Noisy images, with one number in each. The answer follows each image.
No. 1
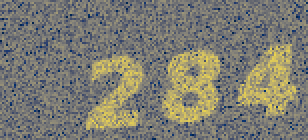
284
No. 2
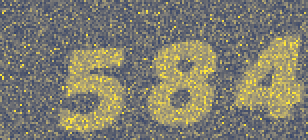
584
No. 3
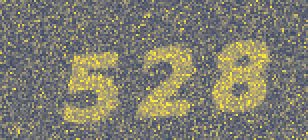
528
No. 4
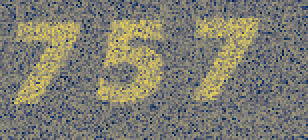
757
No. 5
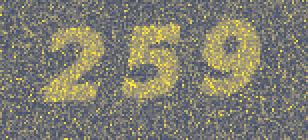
259
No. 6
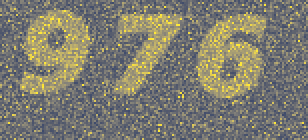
976
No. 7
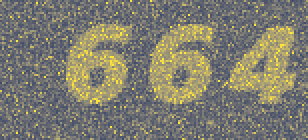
664
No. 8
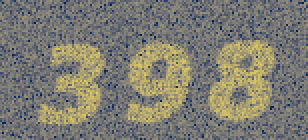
398
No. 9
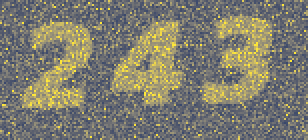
243
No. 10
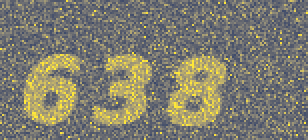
638
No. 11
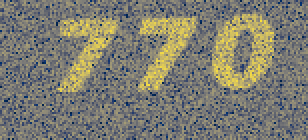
770
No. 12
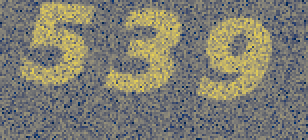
539
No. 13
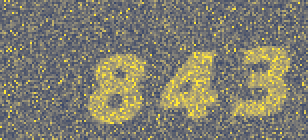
843
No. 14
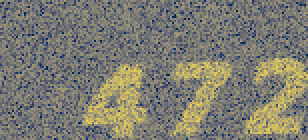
472
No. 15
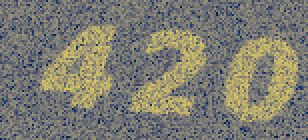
420
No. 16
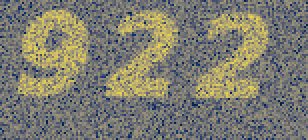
922
